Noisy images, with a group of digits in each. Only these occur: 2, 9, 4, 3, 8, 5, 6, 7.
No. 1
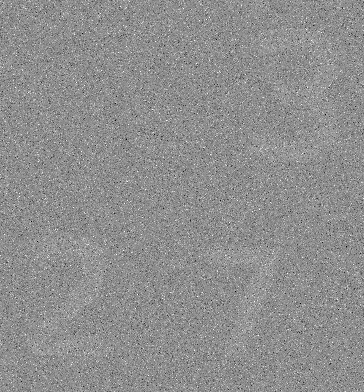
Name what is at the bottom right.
7
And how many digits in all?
3
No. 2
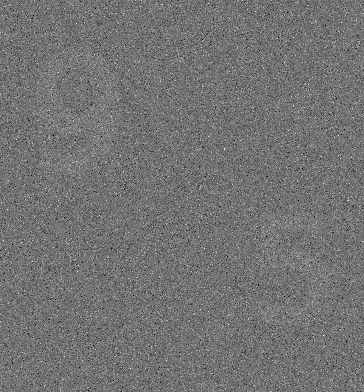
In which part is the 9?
top left
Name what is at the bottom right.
5
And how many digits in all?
2
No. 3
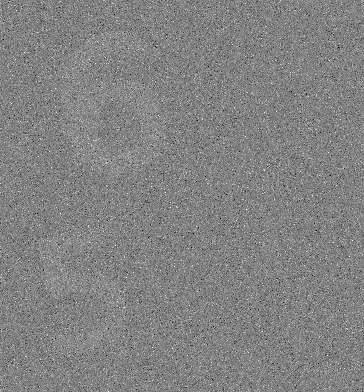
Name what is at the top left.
6
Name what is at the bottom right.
nothing
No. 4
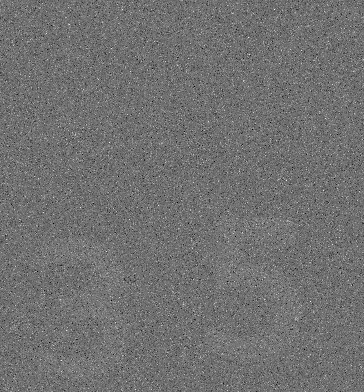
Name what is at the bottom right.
5
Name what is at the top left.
nothing
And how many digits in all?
2
